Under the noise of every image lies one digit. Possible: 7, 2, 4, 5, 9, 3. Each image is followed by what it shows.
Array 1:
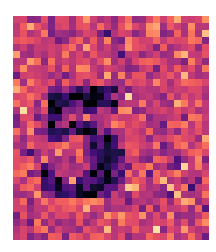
5
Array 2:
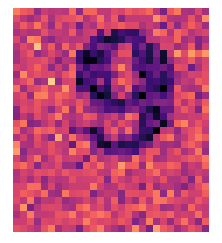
9
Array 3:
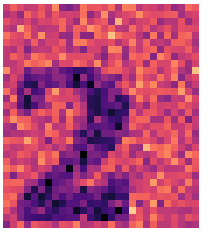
2
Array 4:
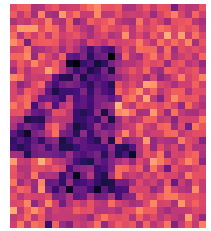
4
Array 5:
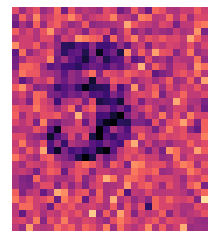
5
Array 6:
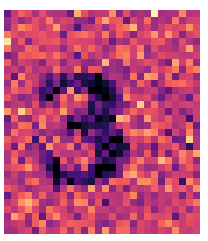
3
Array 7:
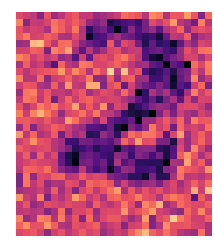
2
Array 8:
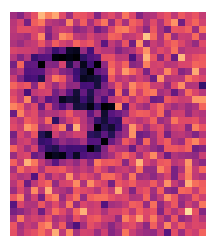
3
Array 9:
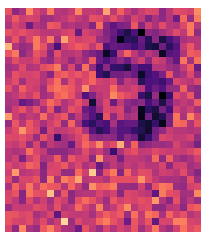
5
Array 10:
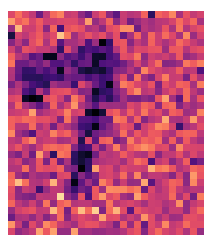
7
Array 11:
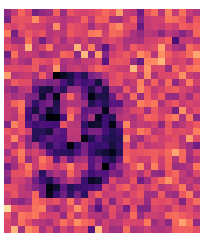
9
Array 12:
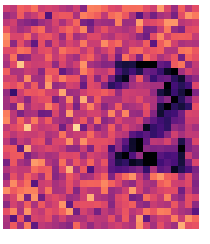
2
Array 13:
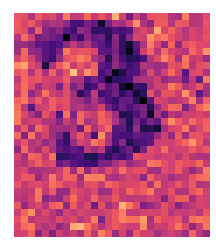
3
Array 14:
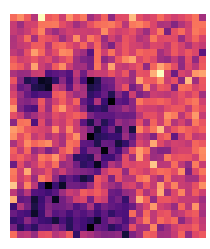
2
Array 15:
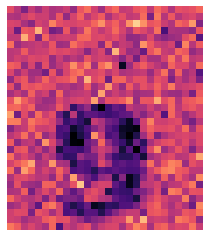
9
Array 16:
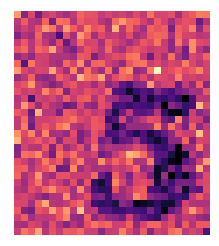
5
